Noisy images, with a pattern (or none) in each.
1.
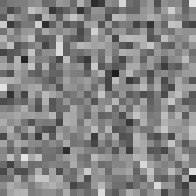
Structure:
only noise
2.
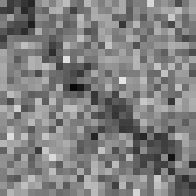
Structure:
blocks along the diagonal
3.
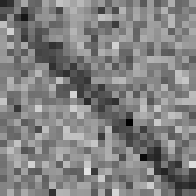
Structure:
a diagonal band
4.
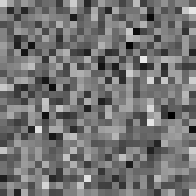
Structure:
only noise
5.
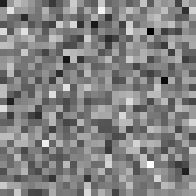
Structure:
only noise
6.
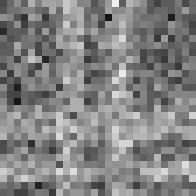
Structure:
bands of rows crossing bands of columns
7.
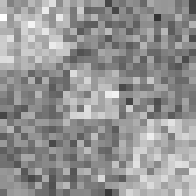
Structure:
blocks along the diagonal
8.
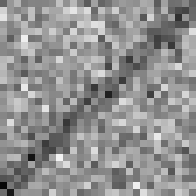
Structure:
a diagonal band
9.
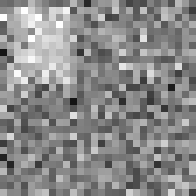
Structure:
one block
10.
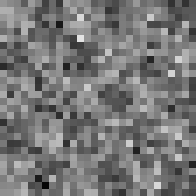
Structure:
a checkerboard
